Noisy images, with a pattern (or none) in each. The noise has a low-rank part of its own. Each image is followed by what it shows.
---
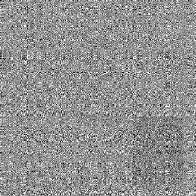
one block
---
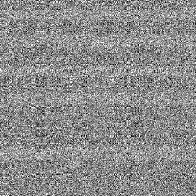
bands of rows
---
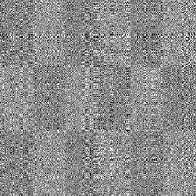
a checkerboard
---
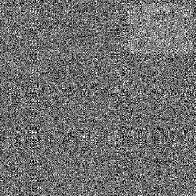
one block
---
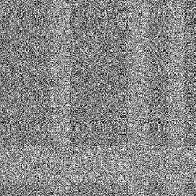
bands of rows crossing bands of columns
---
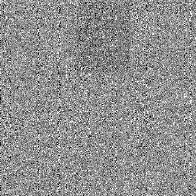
one block
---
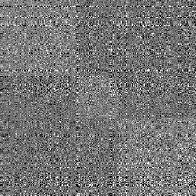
blocks along the diagonal
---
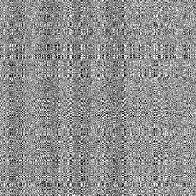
bands of columns
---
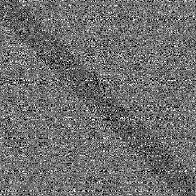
a diagonal band
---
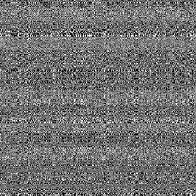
bands of rows
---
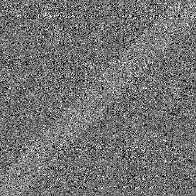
a diagonal band
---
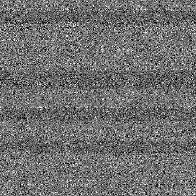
bands of rows
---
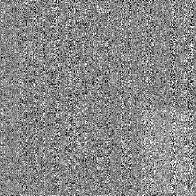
one block
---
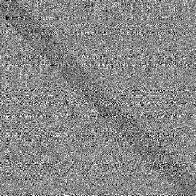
a diagonal band
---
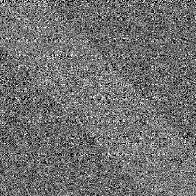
a diagonal band
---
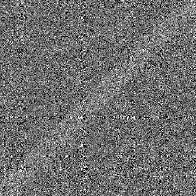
a diagonal band
